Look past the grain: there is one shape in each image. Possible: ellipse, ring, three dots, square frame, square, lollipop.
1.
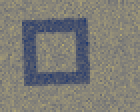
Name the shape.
square frame
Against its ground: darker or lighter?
darker
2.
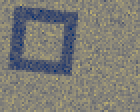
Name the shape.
square frame
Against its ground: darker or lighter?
darker
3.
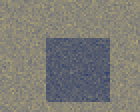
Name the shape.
square
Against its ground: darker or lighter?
darker
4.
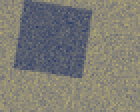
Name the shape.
square
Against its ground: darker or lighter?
darker
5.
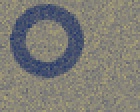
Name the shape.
ring
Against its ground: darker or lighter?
darker
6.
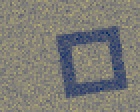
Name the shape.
square frame
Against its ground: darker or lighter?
darker
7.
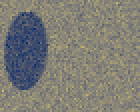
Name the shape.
ellipse
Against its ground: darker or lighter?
darker
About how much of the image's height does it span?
two thirds
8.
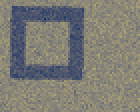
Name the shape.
square frame
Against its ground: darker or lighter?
darker
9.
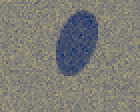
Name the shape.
ellipse
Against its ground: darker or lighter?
darker
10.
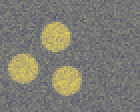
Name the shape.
three dots
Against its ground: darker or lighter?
lighter
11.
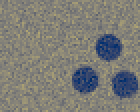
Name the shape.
three dots
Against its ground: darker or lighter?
darker
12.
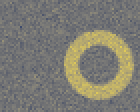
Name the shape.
ring
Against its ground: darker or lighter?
lighter
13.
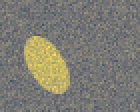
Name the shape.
ellipse
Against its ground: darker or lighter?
lighter
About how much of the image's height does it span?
half
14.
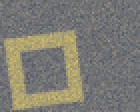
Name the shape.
square frame
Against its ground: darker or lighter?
lighter
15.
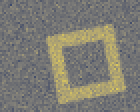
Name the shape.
square frame
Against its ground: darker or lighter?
lighter
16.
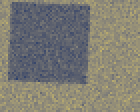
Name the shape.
square
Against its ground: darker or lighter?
darker
